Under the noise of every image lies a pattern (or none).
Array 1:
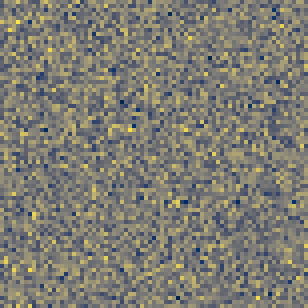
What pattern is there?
only noise
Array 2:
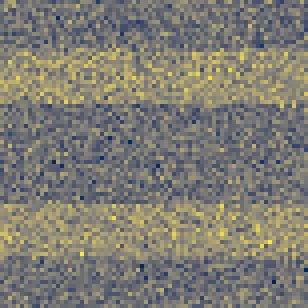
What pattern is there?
horizontal stripes
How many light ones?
2
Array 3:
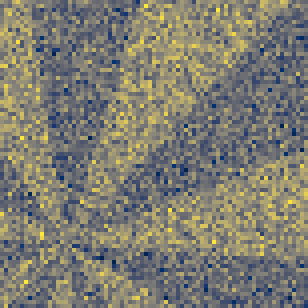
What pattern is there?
spokes from one point
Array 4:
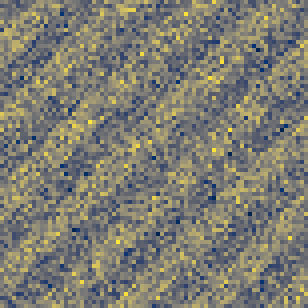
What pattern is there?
diagonal stripes
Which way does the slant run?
bottom left to top right
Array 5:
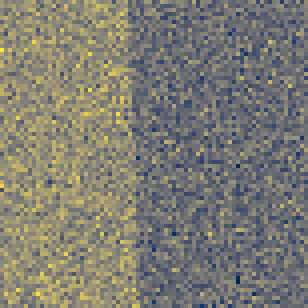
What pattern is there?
a sharp edge
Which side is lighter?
left
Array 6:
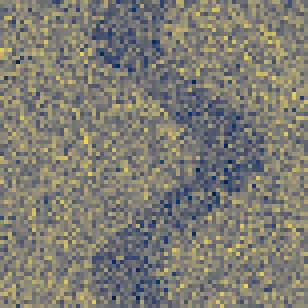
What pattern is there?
a wavy band
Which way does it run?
top to bottom
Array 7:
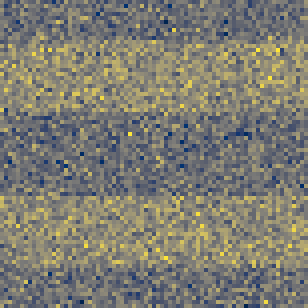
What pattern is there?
horizontal stripes
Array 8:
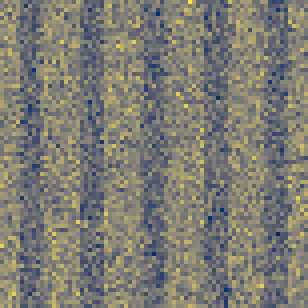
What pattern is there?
vertical stripes
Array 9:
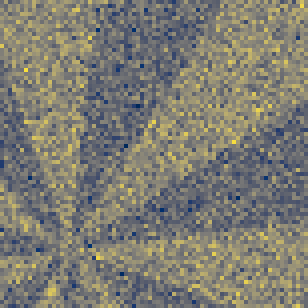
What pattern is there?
spokes from one point
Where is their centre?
bottom left
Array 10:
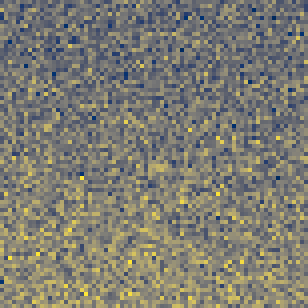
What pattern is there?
a smooth slope
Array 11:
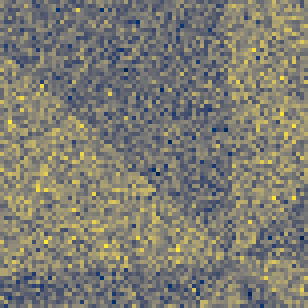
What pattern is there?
spokes from one point
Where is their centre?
bottom right
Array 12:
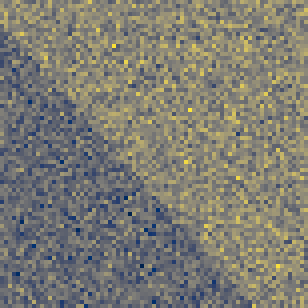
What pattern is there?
a sharp edge
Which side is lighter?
top right
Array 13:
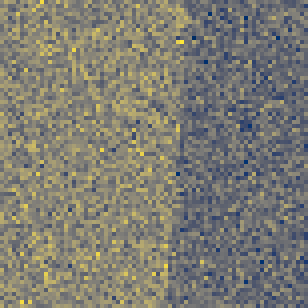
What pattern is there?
a sharp edge
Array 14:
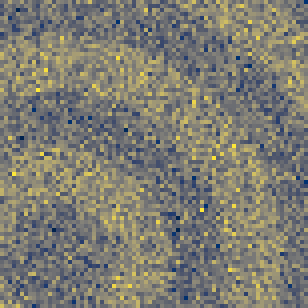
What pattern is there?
rings round one point
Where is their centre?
bottom left
